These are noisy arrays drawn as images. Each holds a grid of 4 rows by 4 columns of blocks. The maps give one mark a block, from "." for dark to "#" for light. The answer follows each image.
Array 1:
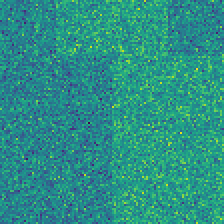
. # # .
. . # #
. . # #
. . # #
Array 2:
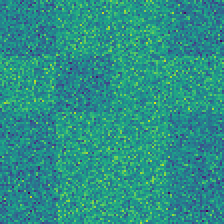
. # # .
# . # #
. # # .
. # # .
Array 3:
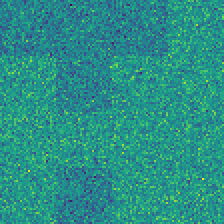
. . . #
# . # #
# # # #
# . # #
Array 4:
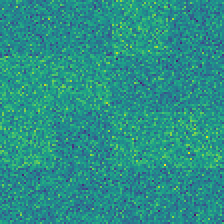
. . # .
# # . .
# . # #
. . . .
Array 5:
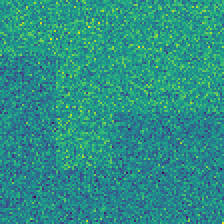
# # # #
. # # #
. # . .
. . . .
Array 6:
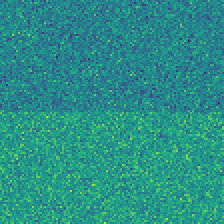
. . . .
. . . .
# # # #
# # # #
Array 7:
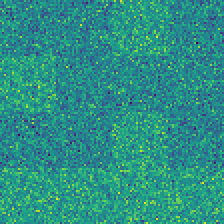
. . # .
# . . .
. . # .
# # # #
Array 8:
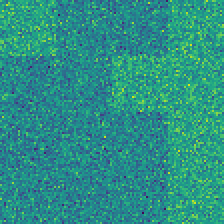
# . . #
. . # #
. . . #
. . . #
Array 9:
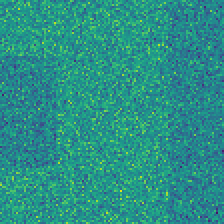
# # # .
. # # .
. # # .
# # # .
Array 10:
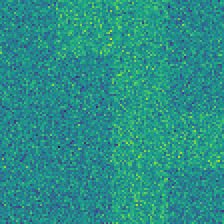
. # # .
. . # .
. . # #
. . # .
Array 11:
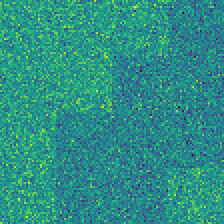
# # # .
# # . .
# . . .
# . . #
